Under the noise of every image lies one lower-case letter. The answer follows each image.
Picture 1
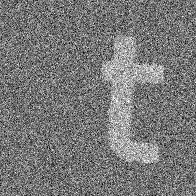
t
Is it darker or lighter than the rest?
lighter
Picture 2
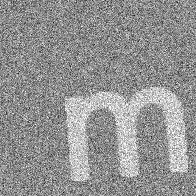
m
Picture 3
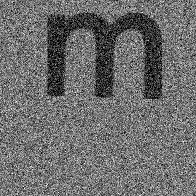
m
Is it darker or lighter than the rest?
darker
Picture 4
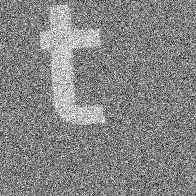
t
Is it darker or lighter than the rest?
lighter
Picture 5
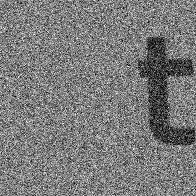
t
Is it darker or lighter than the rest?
darker
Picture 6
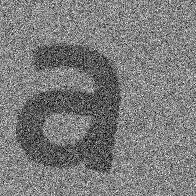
a
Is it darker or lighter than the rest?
darker
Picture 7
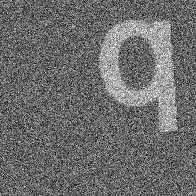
q
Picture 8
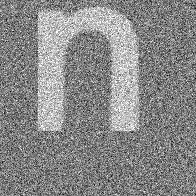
n
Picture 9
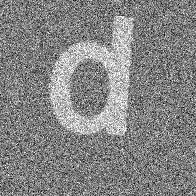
d
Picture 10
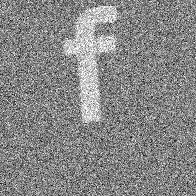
f
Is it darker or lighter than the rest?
lighter
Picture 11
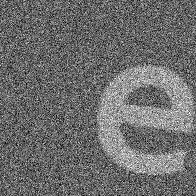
e
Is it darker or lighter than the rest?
lighter
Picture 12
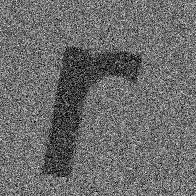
r
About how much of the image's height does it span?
two thirds
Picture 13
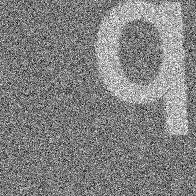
q
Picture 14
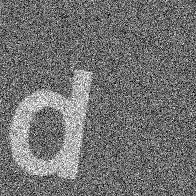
d
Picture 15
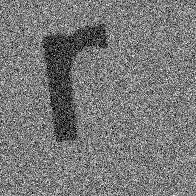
r
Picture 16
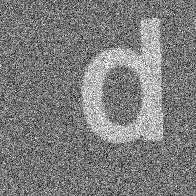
d
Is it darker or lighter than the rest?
lighter
